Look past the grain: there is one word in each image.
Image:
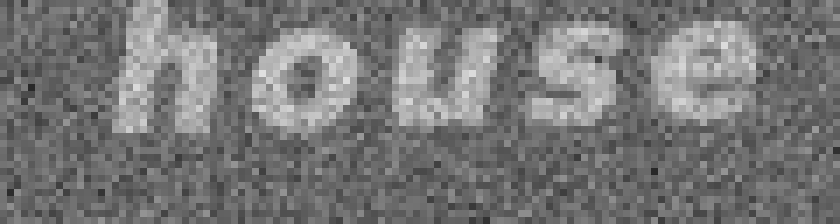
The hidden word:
house
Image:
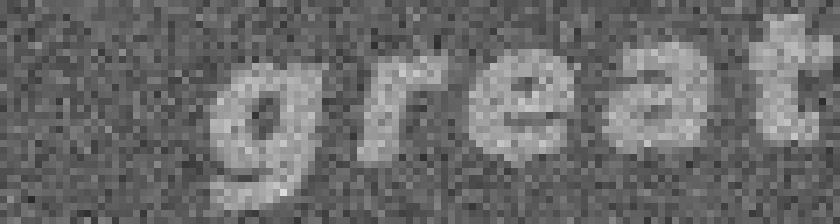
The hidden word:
great
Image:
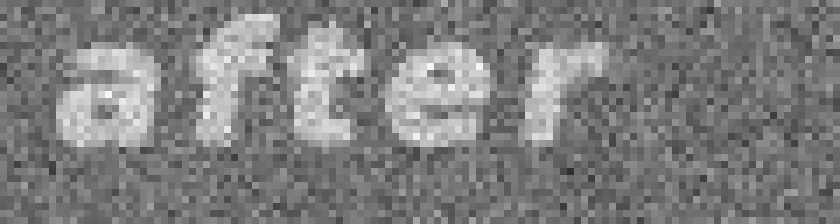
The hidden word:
after
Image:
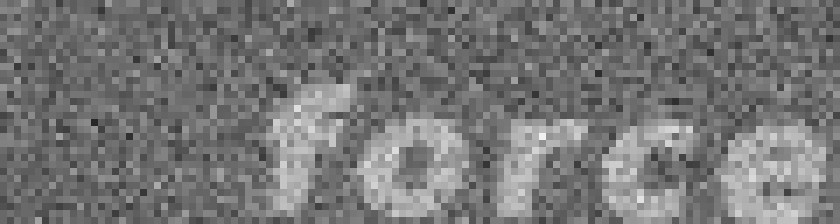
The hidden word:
force
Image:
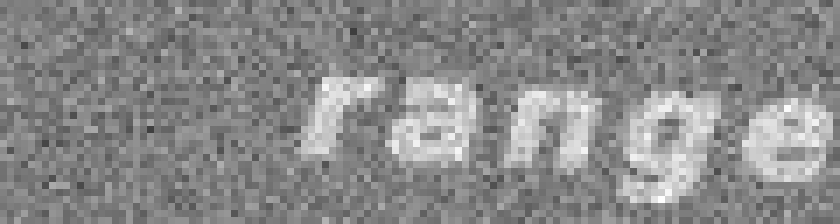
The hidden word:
range
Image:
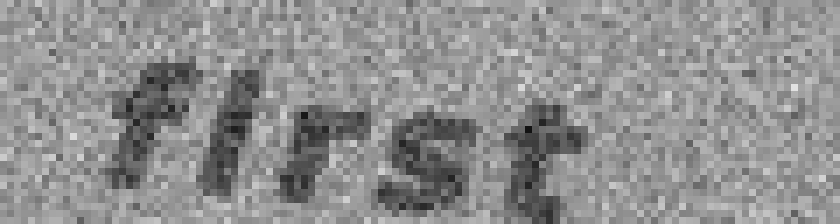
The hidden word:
first
